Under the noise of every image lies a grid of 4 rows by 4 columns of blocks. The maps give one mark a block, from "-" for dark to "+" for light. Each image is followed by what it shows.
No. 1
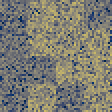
-++-
-+++
--++
-+-+
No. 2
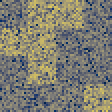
-++-
++--
-+--
---+
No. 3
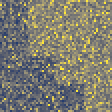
-+++
-+++
--++
---+
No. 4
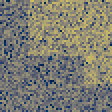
-+++
-+++
---+
----
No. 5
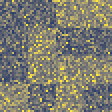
--++
-+--
-+++
+-+-
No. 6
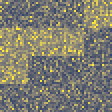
---+
+++-
+---
----
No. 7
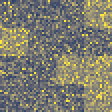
---+
+---
--++
---+
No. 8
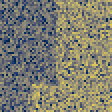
--++
--++
--++
-+++
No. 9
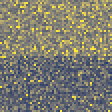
++++
++++
----
----
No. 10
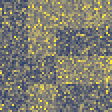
-+++
-+--
--++
-+--
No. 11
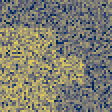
----
++--
+++-
++--
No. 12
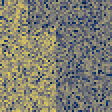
+---
++--
++--
++--
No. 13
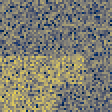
----
----
+++-
++--
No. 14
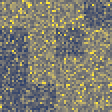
+++-
-+-+
-+++
--++
